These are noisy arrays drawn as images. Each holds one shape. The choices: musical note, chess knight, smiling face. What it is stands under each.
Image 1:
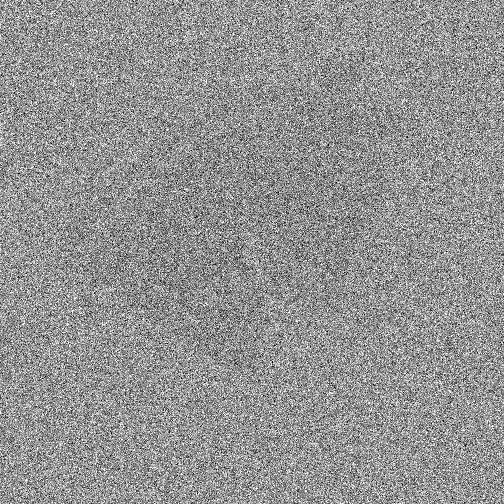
chess knight
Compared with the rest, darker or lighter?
darker
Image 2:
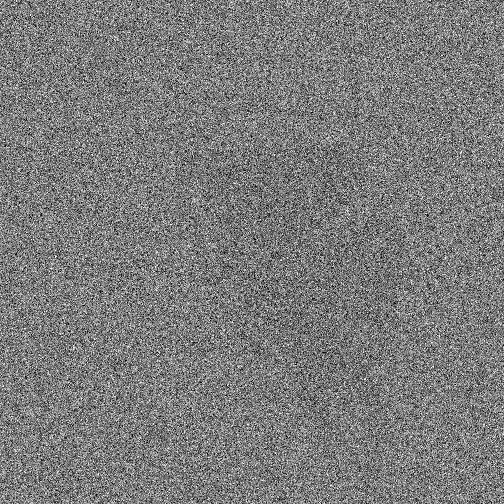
chess knight
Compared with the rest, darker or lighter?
darker
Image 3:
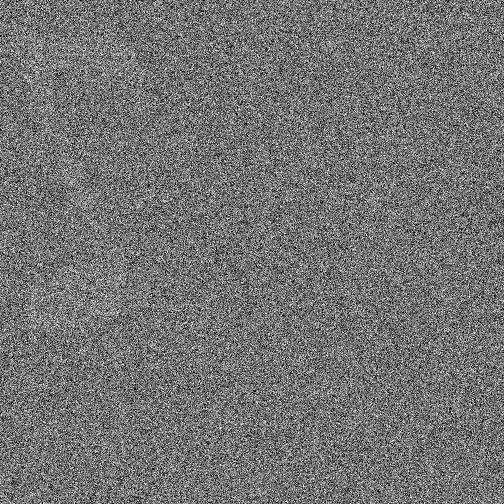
musical note
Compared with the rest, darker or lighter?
lighter
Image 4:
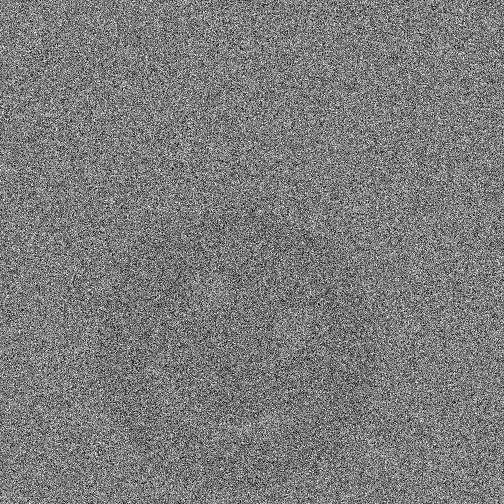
smiling face
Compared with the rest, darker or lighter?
darker
